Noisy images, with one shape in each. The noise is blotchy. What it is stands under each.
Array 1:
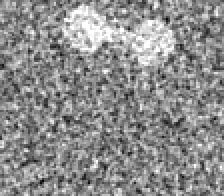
light dumbbell
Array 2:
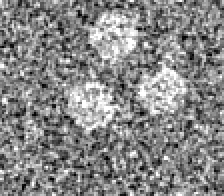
light three dots
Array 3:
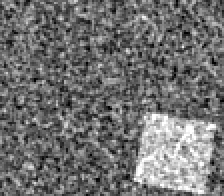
light square, bottom right
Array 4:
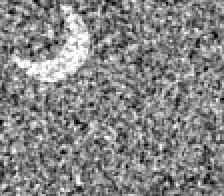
light crescent, top left
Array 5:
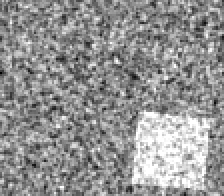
light square, bottom right
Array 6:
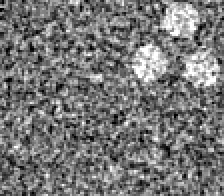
light three dots, top right
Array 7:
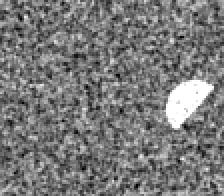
light half disc, middle right
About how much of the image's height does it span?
a quarter
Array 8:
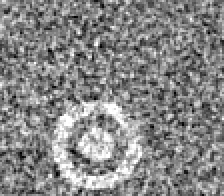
light bullseye
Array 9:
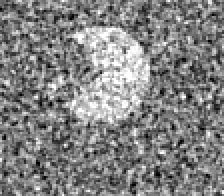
light disc with a wedge cut out
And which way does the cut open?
left
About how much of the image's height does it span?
half
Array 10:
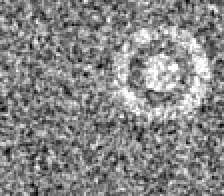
light bullseye
